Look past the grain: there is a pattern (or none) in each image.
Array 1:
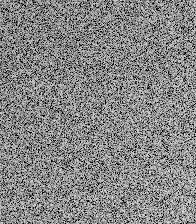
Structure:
a smooth slope
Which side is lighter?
bottom right
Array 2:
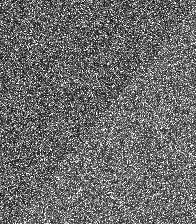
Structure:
a sharp edge
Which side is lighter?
bottom right
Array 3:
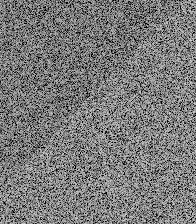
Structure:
a sharp edge
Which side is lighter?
bottom right
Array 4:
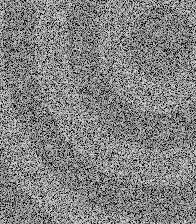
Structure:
rings round one point
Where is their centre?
top right
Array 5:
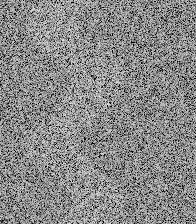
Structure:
a wavy band
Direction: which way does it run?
top to bottom
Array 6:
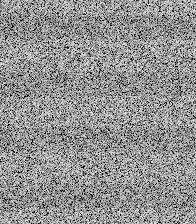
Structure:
horizontal stripes
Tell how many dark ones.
4
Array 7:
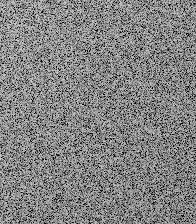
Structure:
a smooth slope
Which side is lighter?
top left
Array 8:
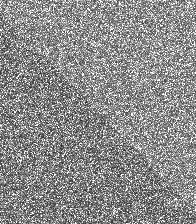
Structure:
a sharp edge
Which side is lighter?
top right
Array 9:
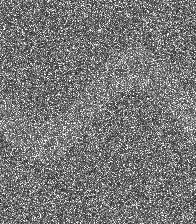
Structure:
a wavy band
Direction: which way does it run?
left to right
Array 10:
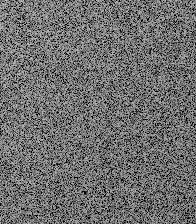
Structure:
a smooth slope
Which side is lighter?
top left
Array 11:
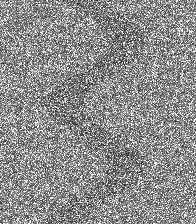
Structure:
a wavy band
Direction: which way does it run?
top to bottom
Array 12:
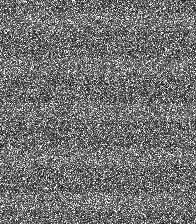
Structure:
horizontal stripes
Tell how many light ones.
5
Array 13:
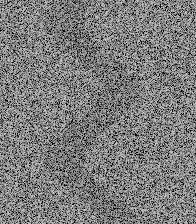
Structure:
a wavy band
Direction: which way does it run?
top to bottom
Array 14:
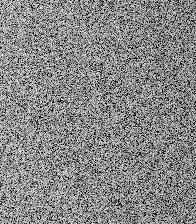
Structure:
a smooth slope
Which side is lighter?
left
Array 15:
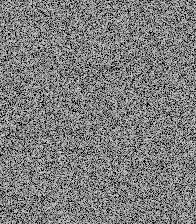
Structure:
only noise
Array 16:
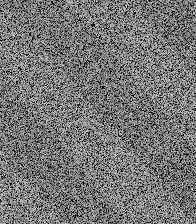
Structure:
diagonal stripes
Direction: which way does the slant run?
top left to bottom right
